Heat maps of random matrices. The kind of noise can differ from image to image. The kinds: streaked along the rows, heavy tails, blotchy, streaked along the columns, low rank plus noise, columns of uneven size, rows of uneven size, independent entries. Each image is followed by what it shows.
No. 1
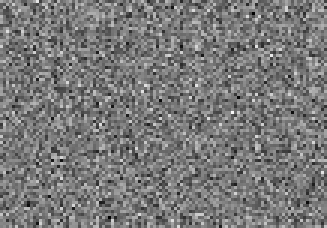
low rank plus noise
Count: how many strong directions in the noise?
five to eight
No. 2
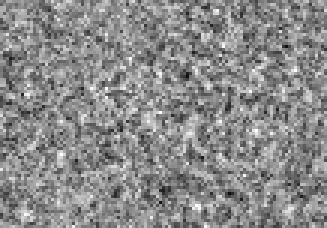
blotchy
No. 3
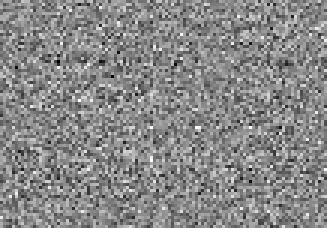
low rank plus noise
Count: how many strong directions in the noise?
five to eight
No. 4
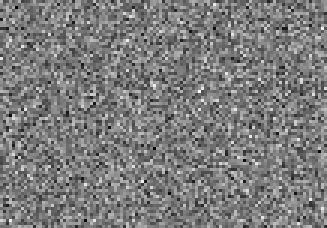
independent entries
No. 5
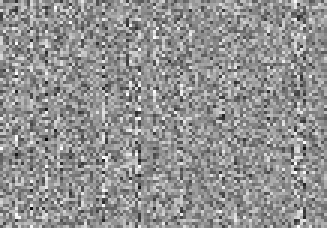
columns of uneven size
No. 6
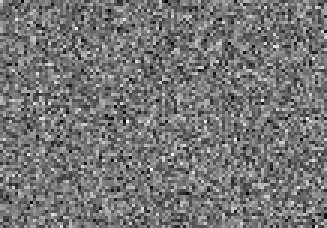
independent entries
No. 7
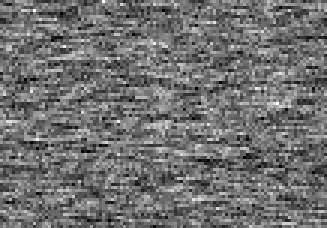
streaked along the rows
